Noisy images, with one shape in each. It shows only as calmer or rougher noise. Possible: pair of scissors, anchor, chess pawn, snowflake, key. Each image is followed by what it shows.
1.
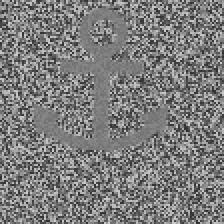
anchor
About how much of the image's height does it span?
two thirds
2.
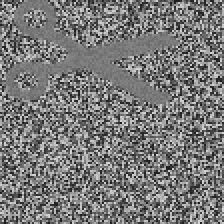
pair of scissors
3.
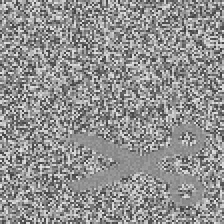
pair of scissors
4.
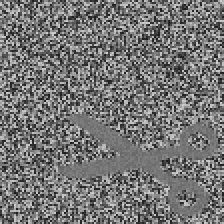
pair of scissors
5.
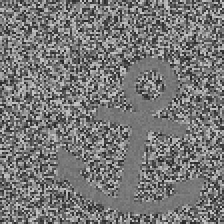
anchor
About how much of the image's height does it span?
two thirds
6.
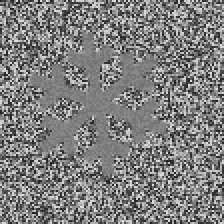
snowflake
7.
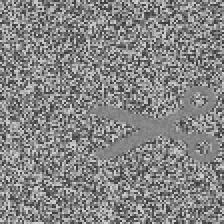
pair of scissors
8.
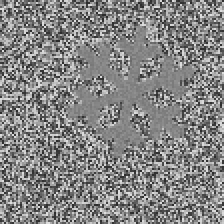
snowflake
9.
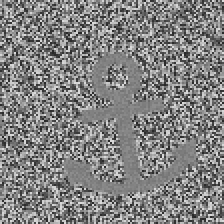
anchor
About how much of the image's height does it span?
two thirds
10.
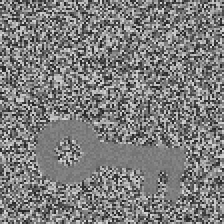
key
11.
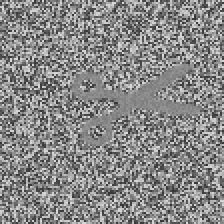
pair of scissors
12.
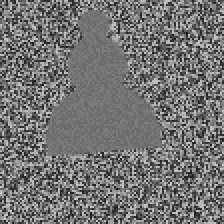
chess pawn
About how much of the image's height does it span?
two thirds
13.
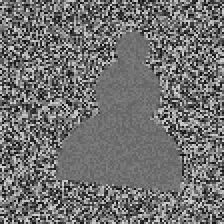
chess pawn
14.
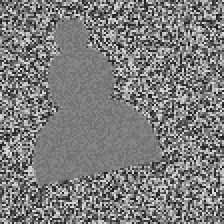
chess pawn
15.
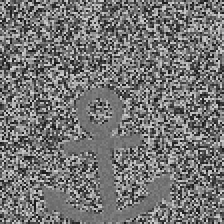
anchor
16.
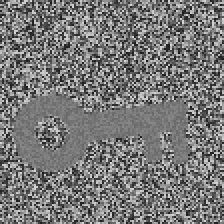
key
